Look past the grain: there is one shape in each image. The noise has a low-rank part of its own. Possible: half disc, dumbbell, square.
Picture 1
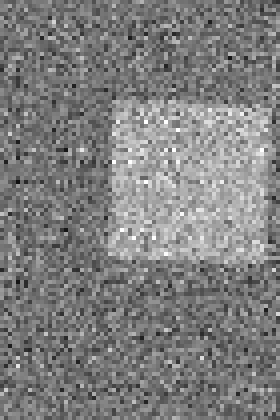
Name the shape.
square
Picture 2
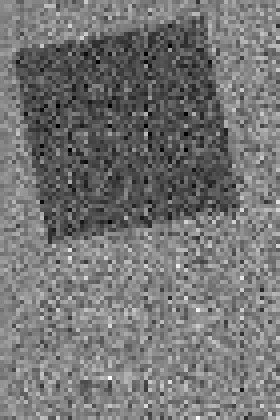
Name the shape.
square
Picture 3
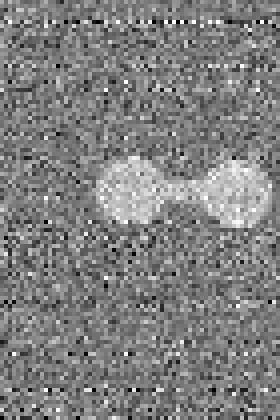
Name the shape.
dumbbell
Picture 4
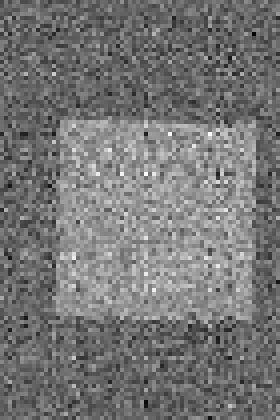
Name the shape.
square
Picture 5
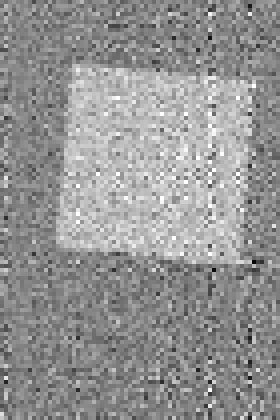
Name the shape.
square
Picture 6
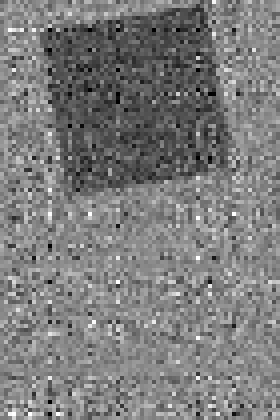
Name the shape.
square
